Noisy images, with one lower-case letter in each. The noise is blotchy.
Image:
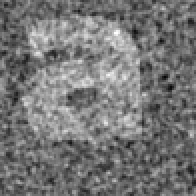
a
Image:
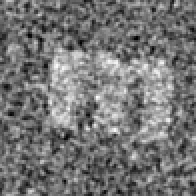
m
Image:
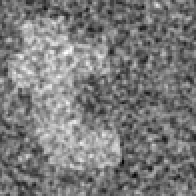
t
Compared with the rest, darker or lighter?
lighter
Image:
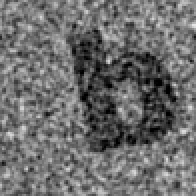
b
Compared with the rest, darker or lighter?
darker
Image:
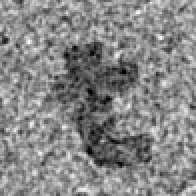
t
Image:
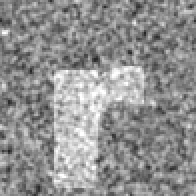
r
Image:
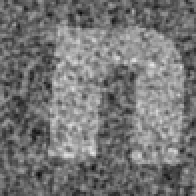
n
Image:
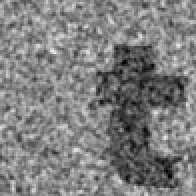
t
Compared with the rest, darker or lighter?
darker
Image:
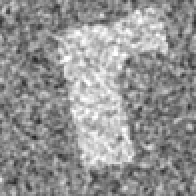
r
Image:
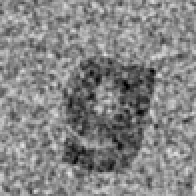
g
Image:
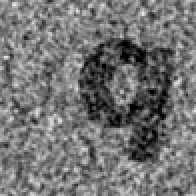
q
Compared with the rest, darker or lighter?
darker
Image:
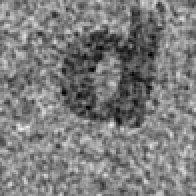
d
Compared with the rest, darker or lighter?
darker
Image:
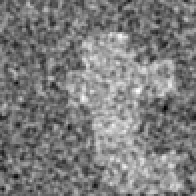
t
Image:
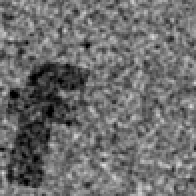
f
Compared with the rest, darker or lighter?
darker
